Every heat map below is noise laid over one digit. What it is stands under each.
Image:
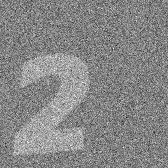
2
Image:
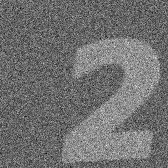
2
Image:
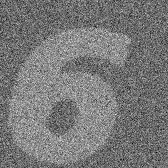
6
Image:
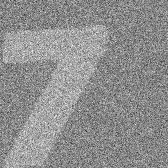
7
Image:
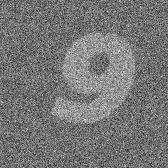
9
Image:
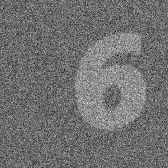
6
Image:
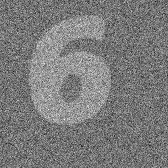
6
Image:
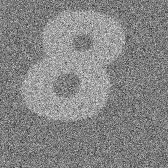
8
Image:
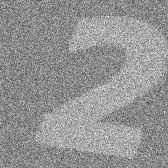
2
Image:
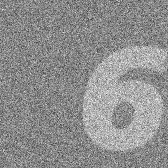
6
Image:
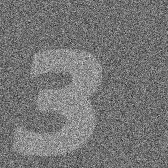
3
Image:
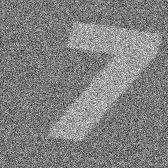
7
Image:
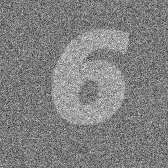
6
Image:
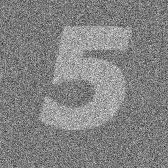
5
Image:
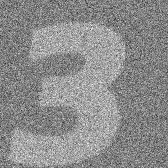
3
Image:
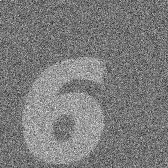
6
